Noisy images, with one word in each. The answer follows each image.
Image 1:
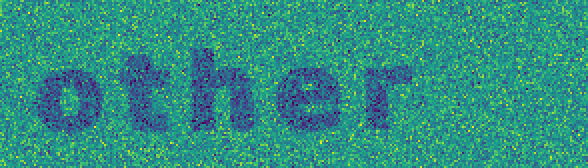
other
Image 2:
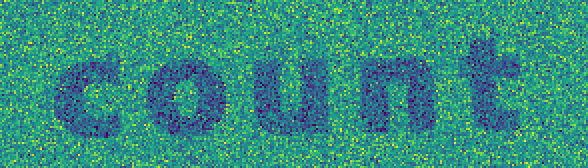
count
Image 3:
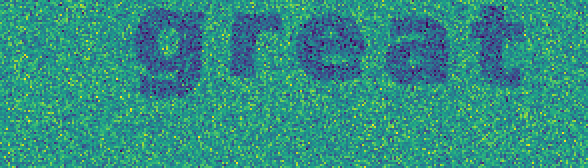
great
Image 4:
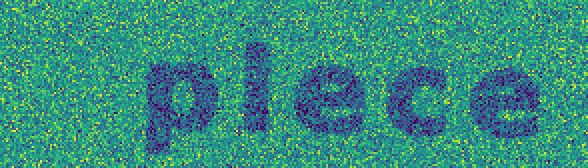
piece
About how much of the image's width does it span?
two thirds
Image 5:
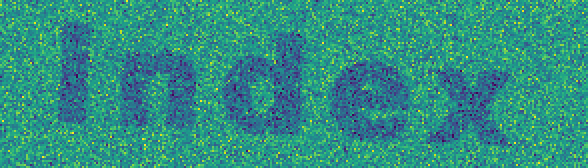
index
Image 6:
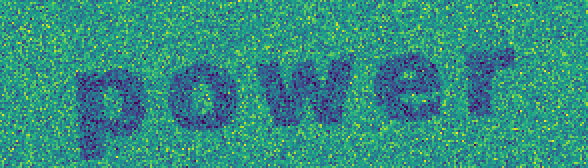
power
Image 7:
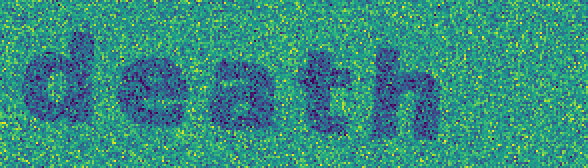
death
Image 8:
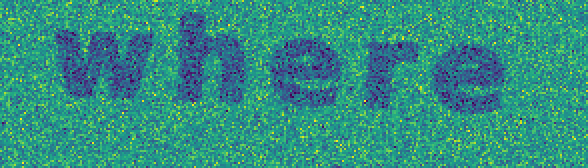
where
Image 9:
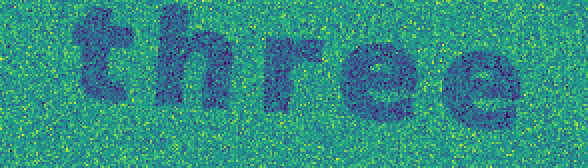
three
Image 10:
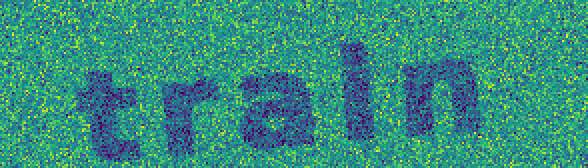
train
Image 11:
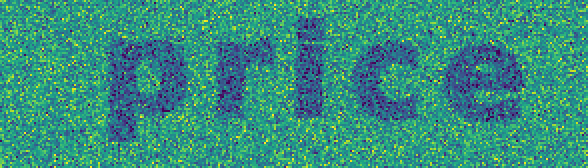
price
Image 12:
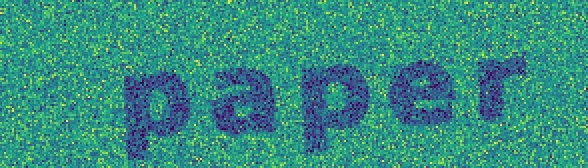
paper
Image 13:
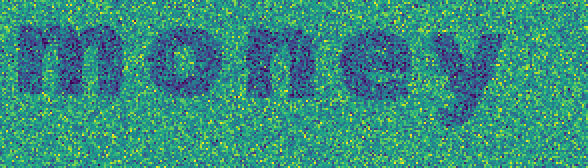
money
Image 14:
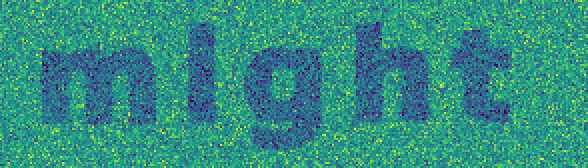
might
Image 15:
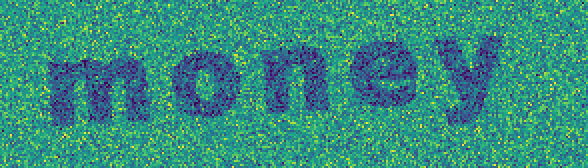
money
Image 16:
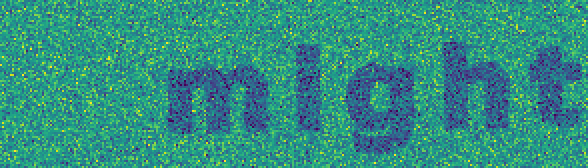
might
